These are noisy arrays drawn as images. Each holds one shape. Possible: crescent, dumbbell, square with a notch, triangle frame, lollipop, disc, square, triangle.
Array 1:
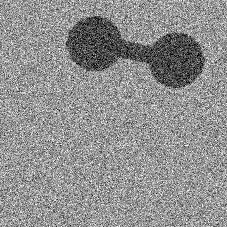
dumbbell
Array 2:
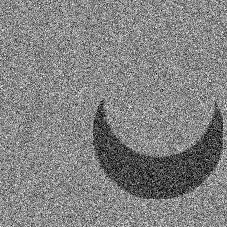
crescent
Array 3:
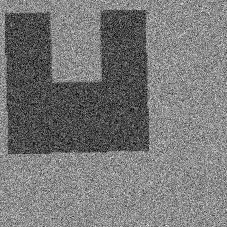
square with a notch
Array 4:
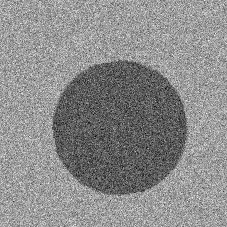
disc
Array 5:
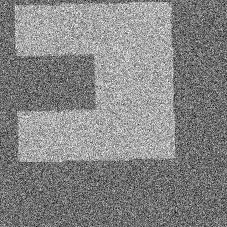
square with a notch
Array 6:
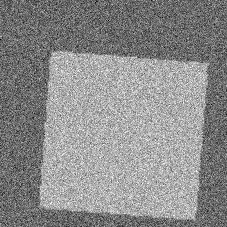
square
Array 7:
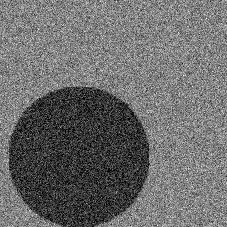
disc
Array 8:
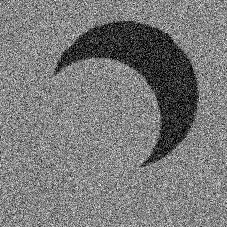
crescent
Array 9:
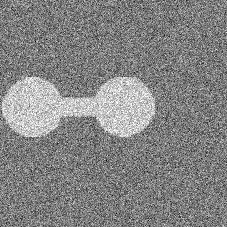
dumbbell
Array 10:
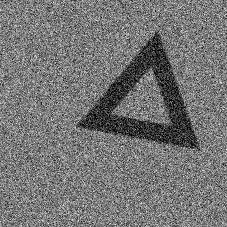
triangle frame
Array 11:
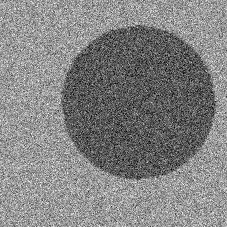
disc
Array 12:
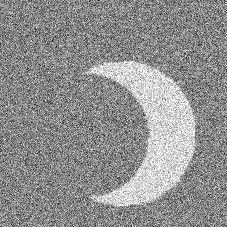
crescent
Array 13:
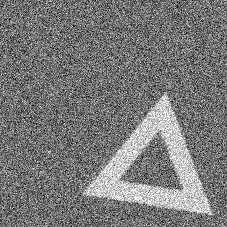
triangle frame
